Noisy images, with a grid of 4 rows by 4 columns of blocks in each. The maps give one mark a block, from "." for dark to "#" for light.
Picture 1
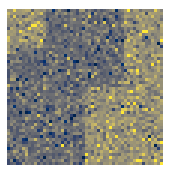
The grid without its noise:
#..#
...#
..##
..##
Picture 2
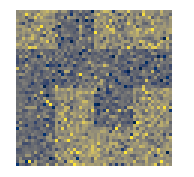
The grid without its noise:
#.##
....
.#.#
.###
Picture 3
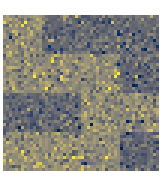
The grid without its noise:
#...
###.
..##
###.
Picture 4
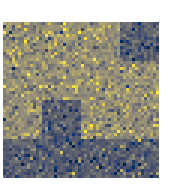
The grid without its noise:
###.
####
#.##
....
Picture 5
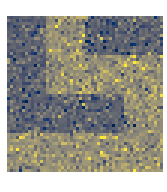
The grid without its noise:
.#..
.###
...#
####
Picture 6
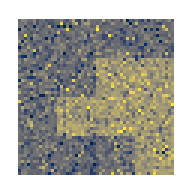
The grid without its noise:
....
..##
.###
...#
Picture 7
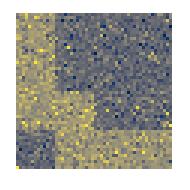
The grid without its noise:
#...
#...
##..
.###
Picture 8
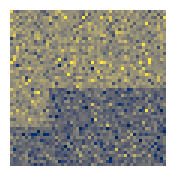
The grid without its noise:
####
####
#...
....
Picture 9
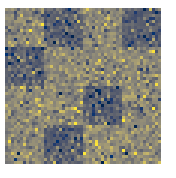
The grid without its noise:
#.#.
.###
##.#
#.##
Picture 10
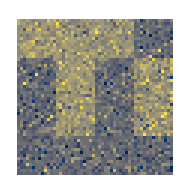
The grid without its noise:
###.
.#.#
.#.#
....
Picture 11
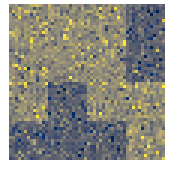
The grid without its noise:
###.
###.
#.##
...#
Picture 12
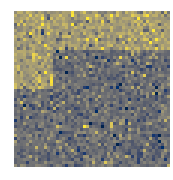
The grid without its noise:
####
#...
....
....
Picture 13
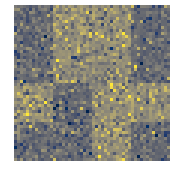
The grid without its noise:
.##.
.##.
#.##
..#.
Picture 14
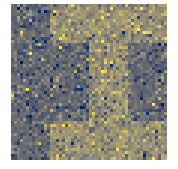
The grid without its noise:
.###
..#.
..#.
.###
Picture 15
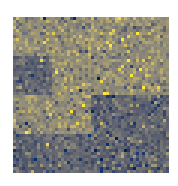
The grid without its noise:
####
.###
##..
....
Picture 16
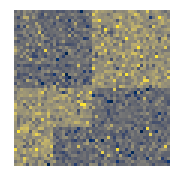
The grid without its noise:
..##
..##
##..
#...
